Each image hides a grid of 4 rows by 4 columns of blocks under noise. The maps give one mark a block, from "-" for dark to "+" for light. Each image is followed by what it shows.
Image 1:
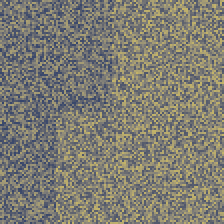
--++
--++
-+++
-+++
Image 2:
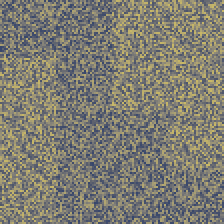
--++
+-++
+--+
+---
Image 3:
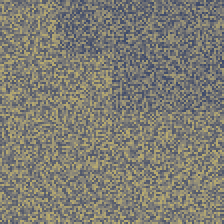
+---
++--
++++
++++
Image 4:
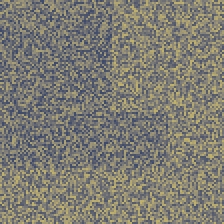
--++
--++
---+
++++
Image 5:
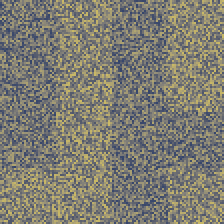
-+-+
-+-+
-+--
++-+
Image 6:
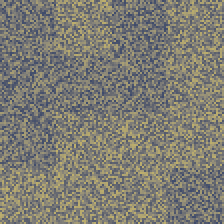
-+-+
---+
-+++
+++-
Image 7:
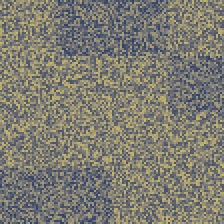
+--+
+++-
++++
--++
